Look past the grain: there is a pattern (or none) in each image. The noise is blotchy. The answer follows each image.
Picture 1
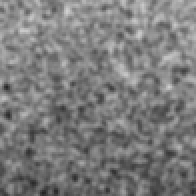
a smooth slope
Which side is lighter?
top
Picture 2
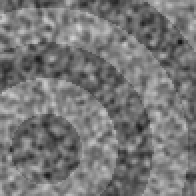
rings round one point
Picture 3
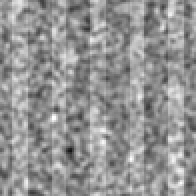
vertical stripes
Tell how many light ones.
5
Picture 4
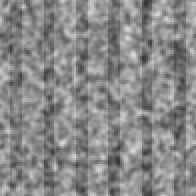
vertical stripes
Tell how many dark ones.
6
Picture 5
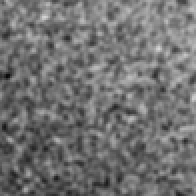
a smooth slope
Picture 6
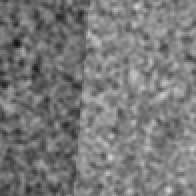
a sharp edge
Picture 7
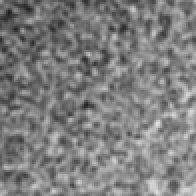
a smooth slope
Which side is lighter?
bottom right
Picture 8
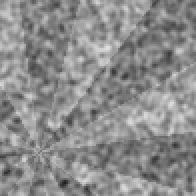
spokes from one point
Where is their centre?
bottom left
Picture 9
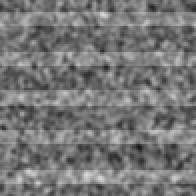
horizontal stripes
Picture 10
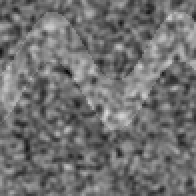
a wavy band
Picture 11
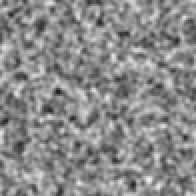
only noise
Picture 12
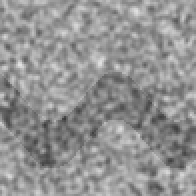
a wavy band
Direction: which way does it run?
left to right
